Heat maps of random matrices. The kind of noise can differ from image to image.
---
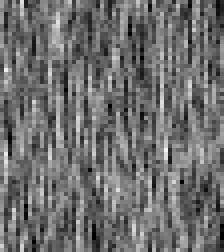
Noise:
streaked along the columns
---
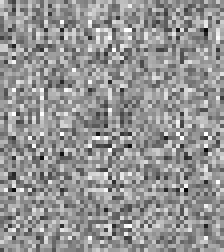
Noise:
low rank plus noise
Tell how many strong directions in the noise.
two
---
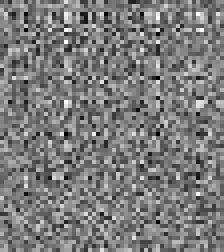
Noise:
low rank plus noise
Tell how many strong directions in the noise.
one
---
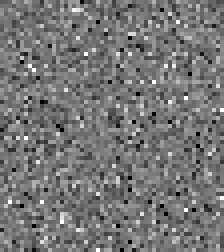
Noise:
heavy tails
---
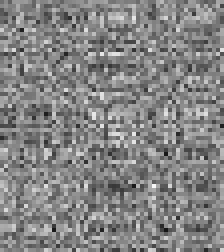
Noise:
low rank plus noise
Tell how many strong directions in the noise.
one
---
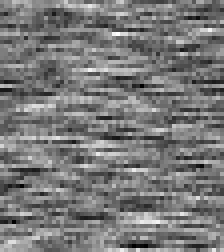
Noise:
streaked along the rows
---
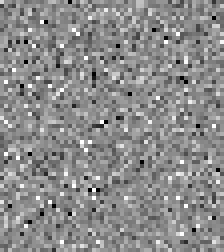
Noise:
heavy tails
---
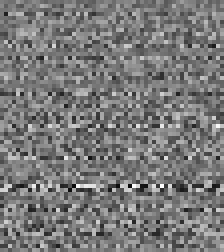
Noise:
rows of uneven size
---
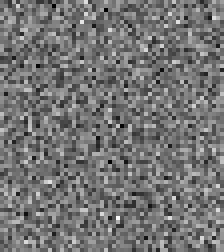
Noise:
independent entries
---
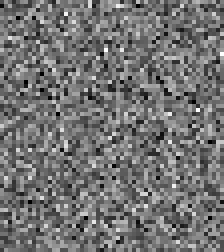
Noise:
independent entries
